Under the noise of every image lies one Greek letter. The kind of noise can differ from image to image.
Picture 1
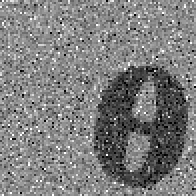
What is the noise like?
heavy tails
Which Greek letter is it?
theta
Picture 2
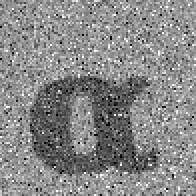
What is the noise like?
heavy tails
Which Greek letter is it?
alpha
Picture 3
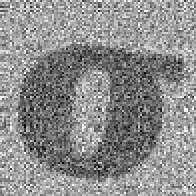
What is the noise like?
low rank plus noise
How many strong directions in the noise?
one
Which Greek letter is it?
sigma
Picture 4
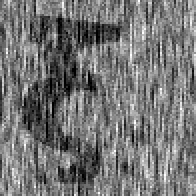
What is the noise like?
streaked along the columns
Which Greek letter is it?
xi
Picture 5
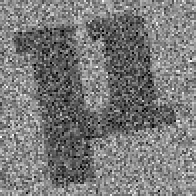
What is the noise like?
independent entries
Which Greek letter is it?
mu
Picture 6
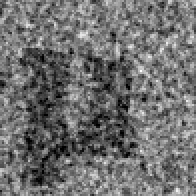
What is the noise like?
blotchy
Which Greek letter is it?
mu
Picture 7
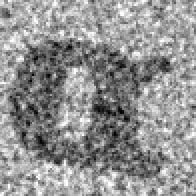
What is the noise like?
blotchy
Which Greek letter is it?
alpha
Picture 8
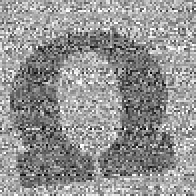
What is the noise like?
rows of uneven size
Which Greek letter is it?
omega
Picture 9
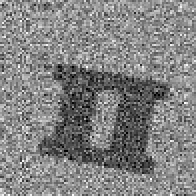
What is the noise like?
low rank plus noise
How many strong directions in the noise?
two
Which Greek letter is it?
pi
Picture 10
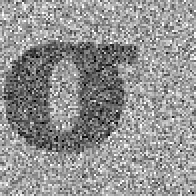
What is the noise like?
independent entries
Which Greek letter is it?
sigma
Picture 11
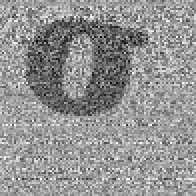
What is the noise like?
rows of uneven size
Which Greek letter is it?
sigma
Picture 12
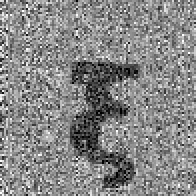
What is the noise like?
columns of uneven size
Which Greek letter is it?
xi
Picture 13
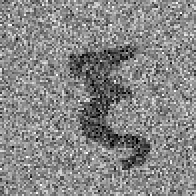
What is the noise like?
independent entries
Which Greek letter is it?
xi
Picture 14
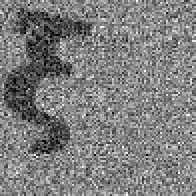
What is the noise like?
low rank plus noise
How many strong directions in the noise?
three or four
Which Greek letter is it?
xi
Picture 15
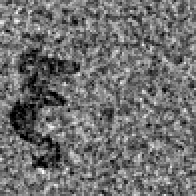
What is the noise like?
blotchy
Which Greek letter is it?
xi
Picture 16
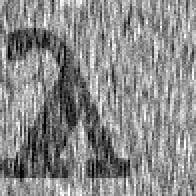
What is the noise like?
streaked along the columns
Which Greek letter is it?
lambda
